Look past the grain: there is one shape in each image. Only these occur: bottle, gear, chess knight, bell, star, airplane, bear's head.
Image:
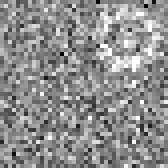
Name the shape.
gear
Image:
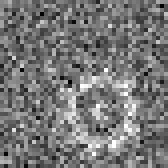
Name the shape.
gear
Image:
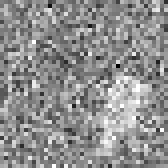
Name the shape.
bottle
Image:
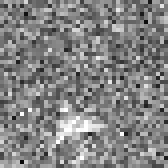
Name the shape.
airplane
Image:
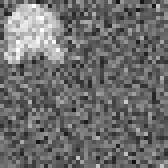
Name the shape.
bear's head
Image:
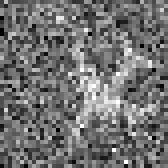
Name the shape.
airplane
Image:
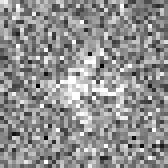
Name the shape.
airplane
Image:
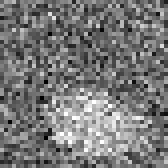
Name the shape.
chess knight
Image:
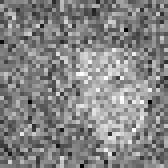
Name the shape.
chess knight
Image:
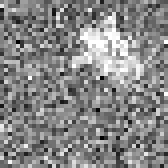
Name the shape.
bell
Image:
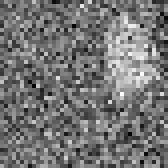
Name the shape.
chess knight
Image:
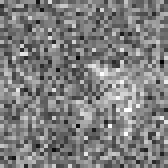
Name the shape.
airplane
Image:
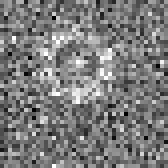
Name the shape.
gear
